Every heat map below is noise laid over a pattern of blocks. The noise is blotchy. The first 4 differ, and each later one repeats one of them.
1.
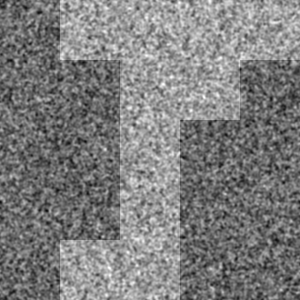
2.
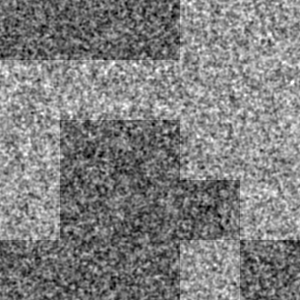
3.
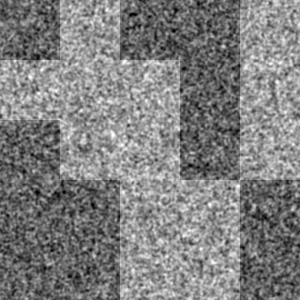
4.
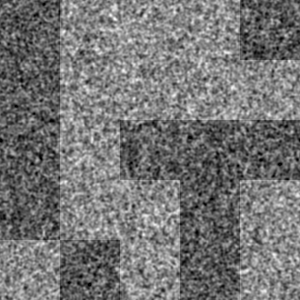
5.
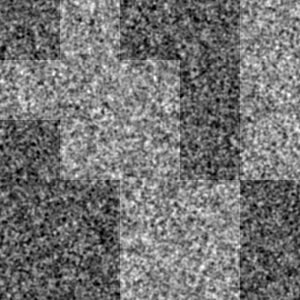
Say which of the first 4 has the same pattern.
3
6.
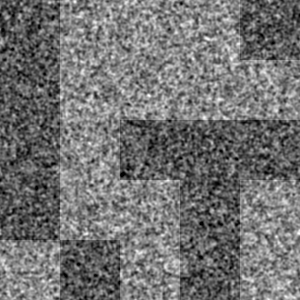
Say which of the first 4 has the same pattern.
4
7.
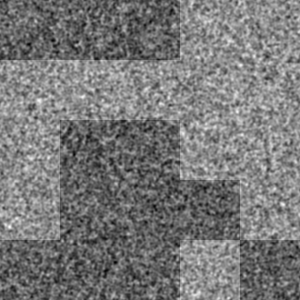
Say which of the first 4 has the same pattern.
2
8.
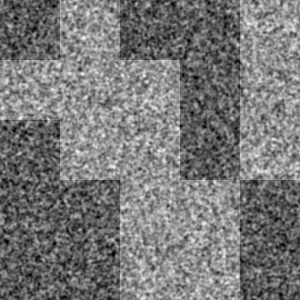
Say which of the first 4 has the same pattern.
3
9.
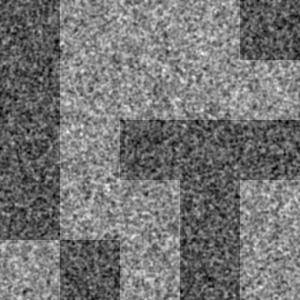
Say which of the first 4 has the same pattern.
4
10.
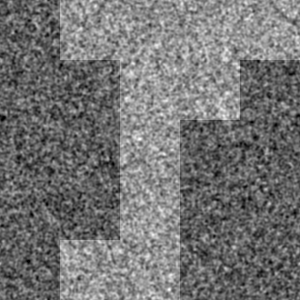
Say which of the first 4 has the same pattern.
1
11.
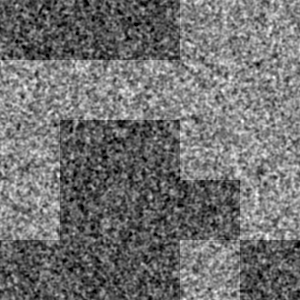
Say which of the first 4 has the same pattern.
2
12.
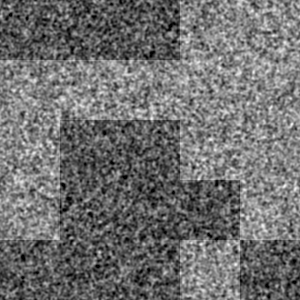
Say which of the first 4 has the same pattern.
2
